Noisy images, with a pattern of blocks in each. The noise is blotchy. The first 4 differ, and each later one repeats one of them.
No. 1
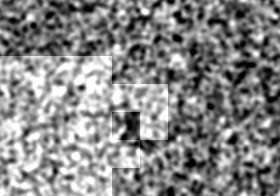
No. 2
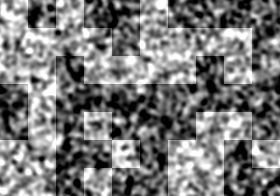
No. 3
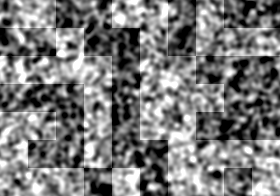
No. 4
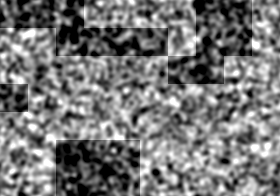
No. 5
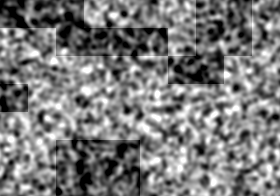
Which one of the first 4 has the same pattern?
4
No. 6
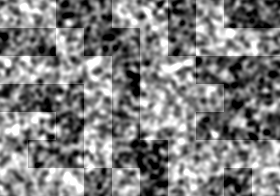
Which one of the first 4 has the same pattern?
3
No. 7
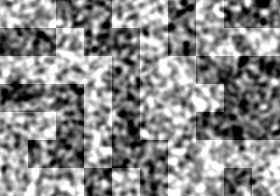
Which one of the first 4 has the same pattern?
3
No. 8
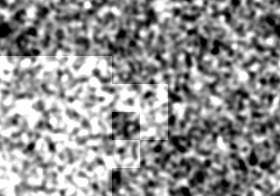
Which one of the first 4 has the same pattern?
1
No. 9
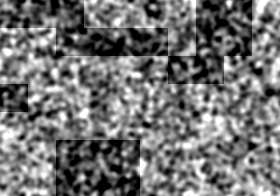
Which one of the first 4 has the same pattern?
4
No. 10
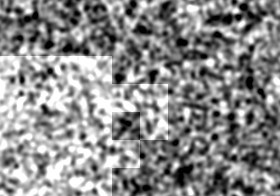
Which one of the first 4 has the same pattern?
1
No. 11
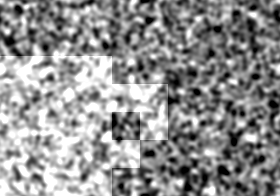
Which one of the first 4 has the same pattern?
1
